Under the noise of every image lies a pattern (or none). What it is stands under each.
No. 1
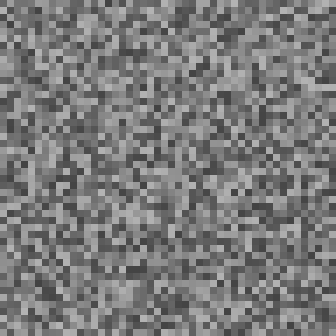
only noise
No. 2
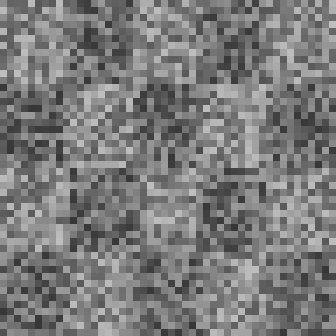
a checkerboard
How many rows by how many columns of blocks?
4 by 5
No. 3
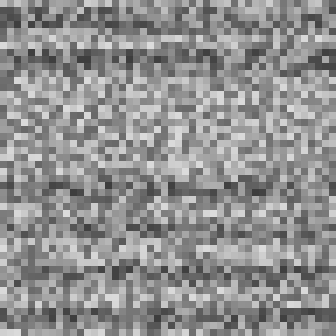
bands of rows
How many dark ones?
6
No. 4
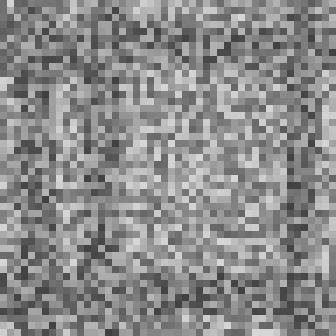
bands of rows crossing bands of columns
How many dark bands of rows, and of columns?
2 and 3
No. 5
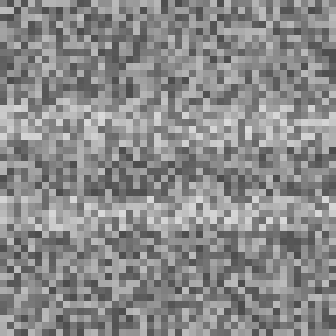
bands of rows
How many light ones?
2
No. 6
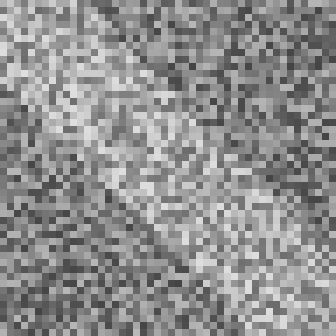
a diagonal band
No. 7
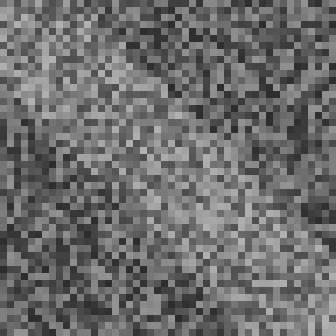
a diagonal band
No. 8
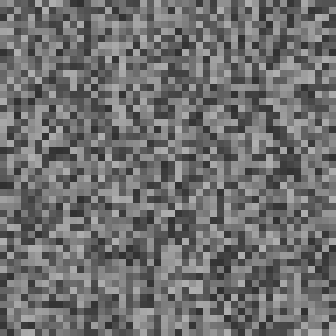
only noise
